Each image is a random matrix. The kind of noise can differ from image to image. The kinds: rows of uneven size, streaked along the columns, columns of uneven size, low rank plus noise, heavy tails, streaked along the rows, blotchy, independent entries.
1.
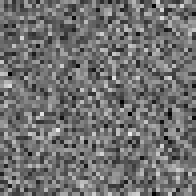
independent entries
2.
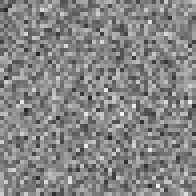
independent entries
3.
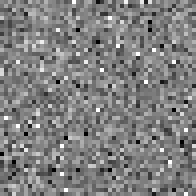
heavy tails
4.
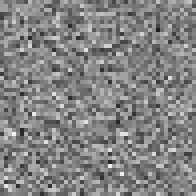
low rank plus noise
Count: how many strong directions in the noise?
five to eight
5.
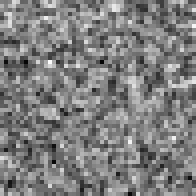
blotchy
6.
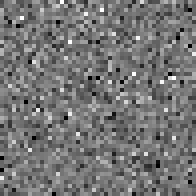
heavy tails
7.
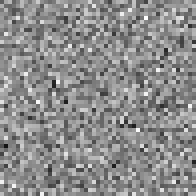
independent entries
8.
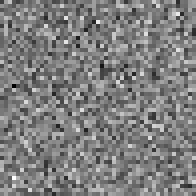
independent entries
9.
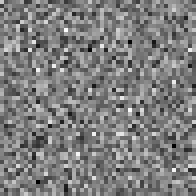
low rank plus noise
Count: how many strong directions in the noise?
two
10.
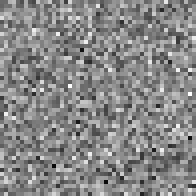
independent entries
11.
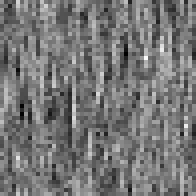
streaked along the columns
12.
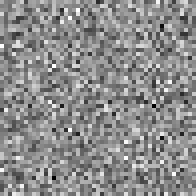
low rank plus noise
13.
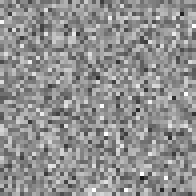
independent entries
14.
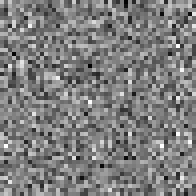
low rank plus noise
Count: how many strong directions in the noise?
five to eight
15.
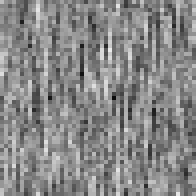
streaked along the columns
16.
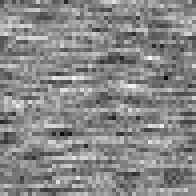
streaked along the rows
